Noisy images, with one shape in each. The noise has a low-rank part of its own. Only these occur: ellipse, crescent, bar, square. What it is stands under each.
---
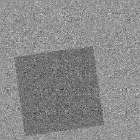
square
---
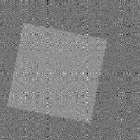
square
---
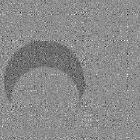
crescent
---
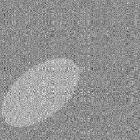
ellipse
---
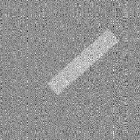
bar
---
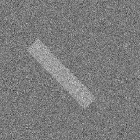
bar
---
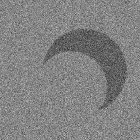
crescent
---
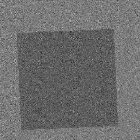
square
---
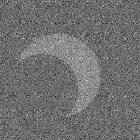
crescent
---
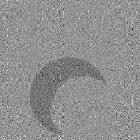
crescent
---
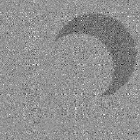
crescent
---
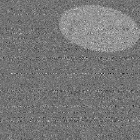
ellipse
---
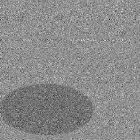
ellipse
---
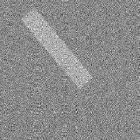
bar
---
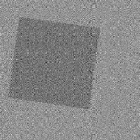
square
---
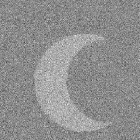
crescent
